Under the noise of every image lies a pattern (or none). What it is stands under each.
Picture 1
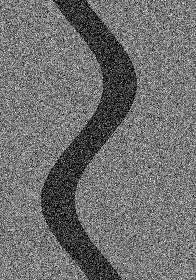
a wavy band
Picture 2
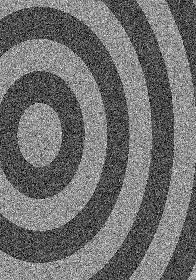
rings round one point
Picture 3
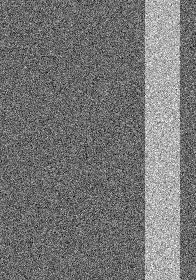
one vertical stripe
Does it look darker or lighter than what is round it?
lighter
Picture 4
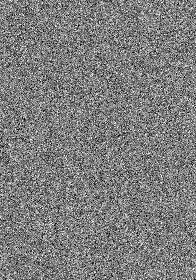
only noise
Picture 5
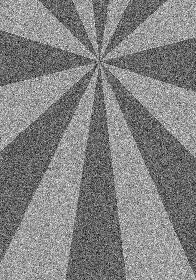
spokes from one point
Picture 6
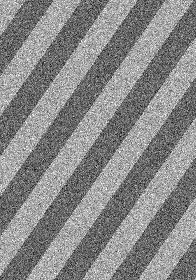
diagonal stripes
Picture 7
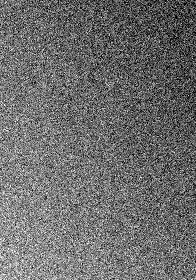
a smooth slope
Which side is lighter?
bottom left
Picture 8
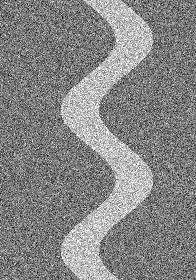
a wavy band
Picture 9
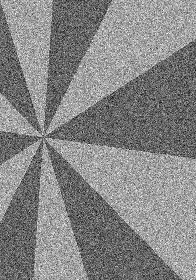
spokes from one point
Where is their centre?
middle left
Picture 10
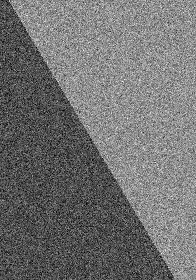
a sharp edge
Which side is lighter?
top right
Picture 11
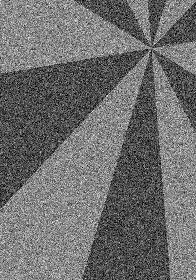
spokes from one point
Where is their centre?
top right
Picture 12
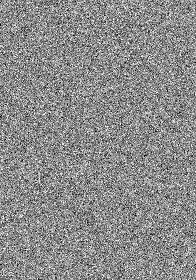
only noise
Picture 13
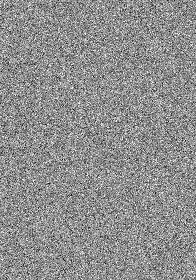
only noise
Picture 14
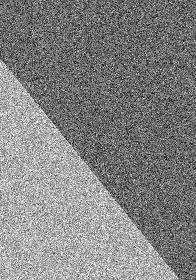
a sharp edge
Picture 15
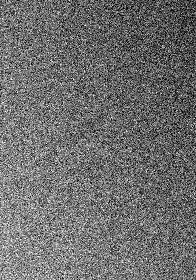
a smooth slope
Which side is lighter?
bottom left
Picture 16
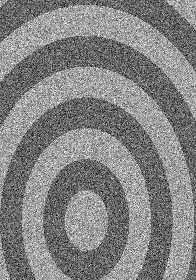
rings round one point
